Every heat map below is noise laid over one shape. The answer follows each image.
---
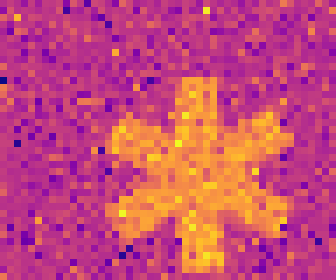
asterisk
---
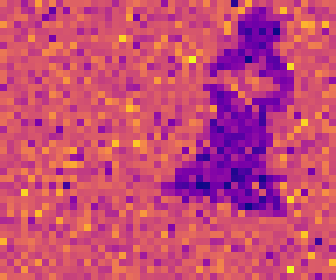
chess bishop
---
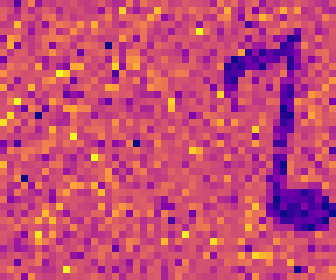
musical note
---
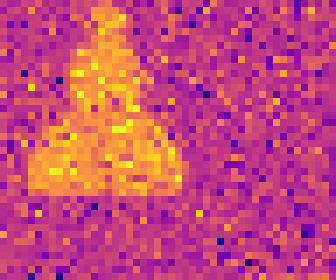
chess pawn
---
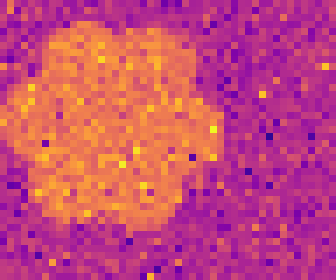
flower
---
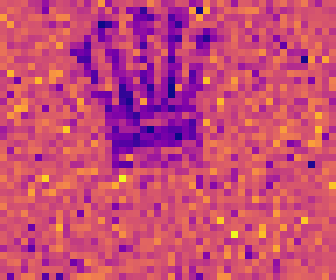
chess queen
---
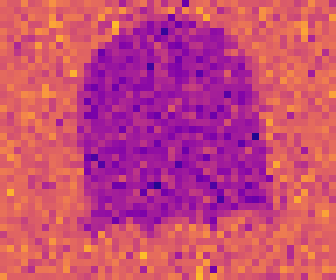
ghost
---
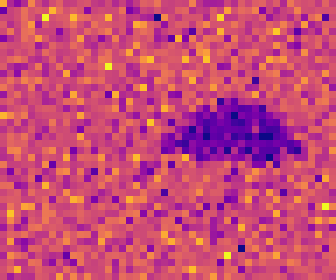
umbrella
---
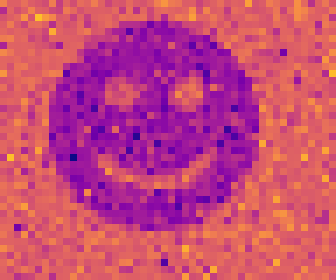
smiling face
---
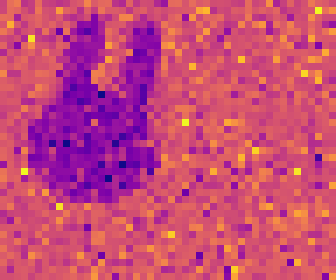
rabbit's head
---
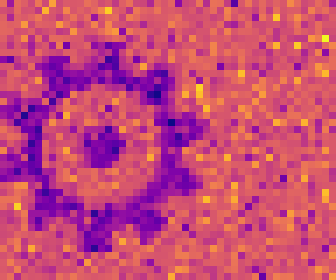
gear
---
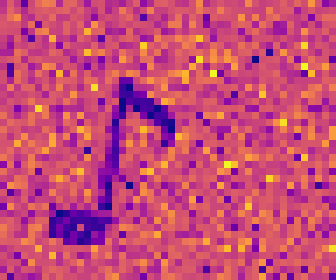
musical note
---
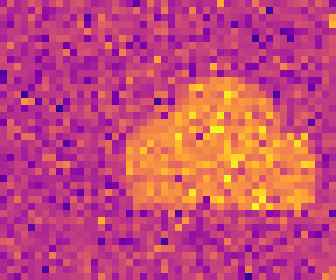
cloud
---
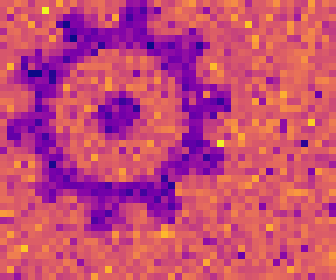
gear
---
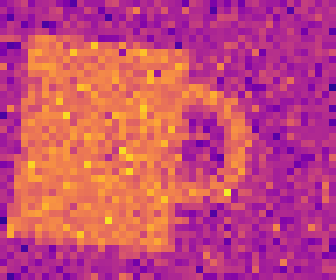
cup
